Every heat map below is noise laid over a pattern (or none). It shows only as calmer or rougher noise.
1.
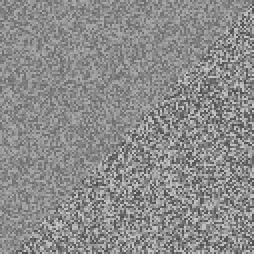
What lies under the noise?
a sharp edge
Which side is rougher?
bottom right
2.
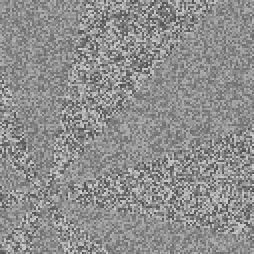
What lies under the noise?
spokes from one point
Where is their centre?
bottom left
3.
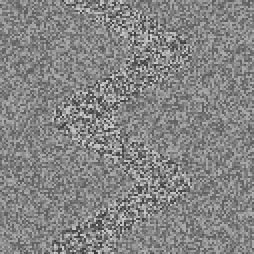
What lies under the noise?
a wavy band
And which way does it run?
top to bottom
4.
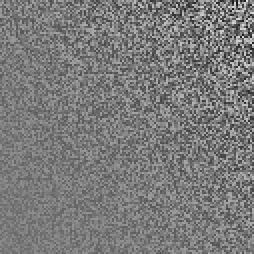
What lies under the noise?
a smooth slope
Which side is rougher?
top right
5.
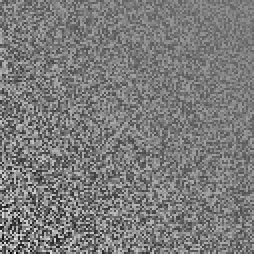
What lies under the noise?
a smooth slope
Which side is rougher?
bottom left
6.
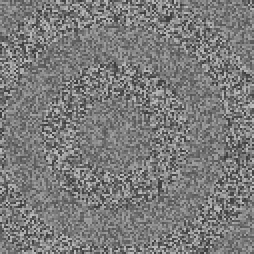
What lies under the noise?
rings round one point
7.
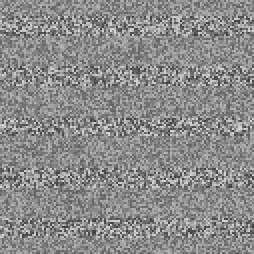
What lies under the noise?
horizontal stripes
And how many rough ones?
5
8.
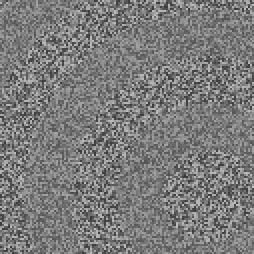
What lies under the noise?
rings round one point
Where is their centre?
bottom right
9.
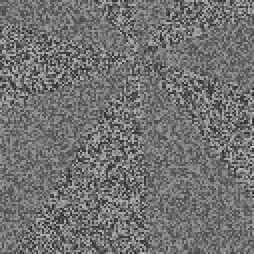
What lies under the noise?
spokes from one point
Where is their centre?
top middle
